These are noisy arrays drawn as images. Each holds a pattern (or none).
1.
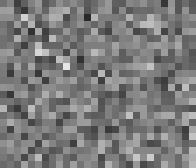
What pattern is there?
only noise
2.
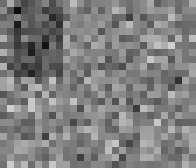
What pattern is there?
one block
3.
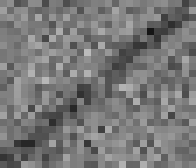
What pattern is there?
a diagonal band
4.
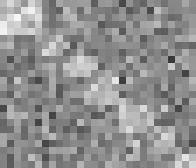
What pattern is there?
blocks along the diagonal
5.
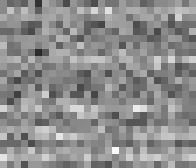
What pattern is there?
bands of rows
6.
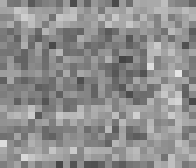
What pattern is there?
bands of rows crossing bands of columns
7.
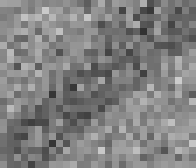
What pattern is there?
a diagonal band
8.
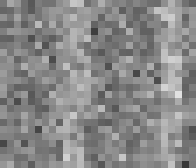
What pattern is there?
bands of columns
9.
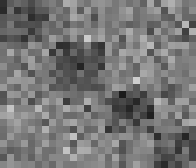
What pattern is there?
blocks along the diagonal
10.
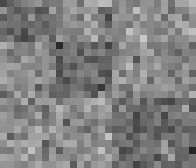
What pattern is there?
blocks along the diagonal
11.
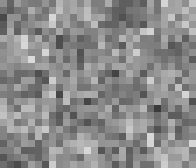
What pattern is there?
a checkerboard
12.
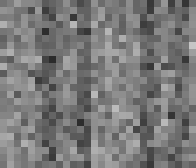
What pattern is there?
bands of columns
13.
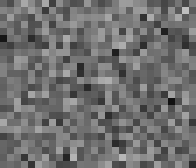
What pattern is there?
only noise
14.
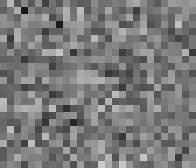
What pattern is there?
only noise
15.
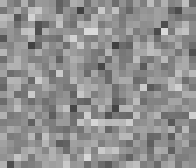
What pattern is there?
only noise
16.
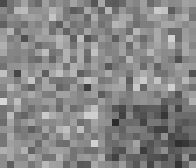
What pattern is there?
one block
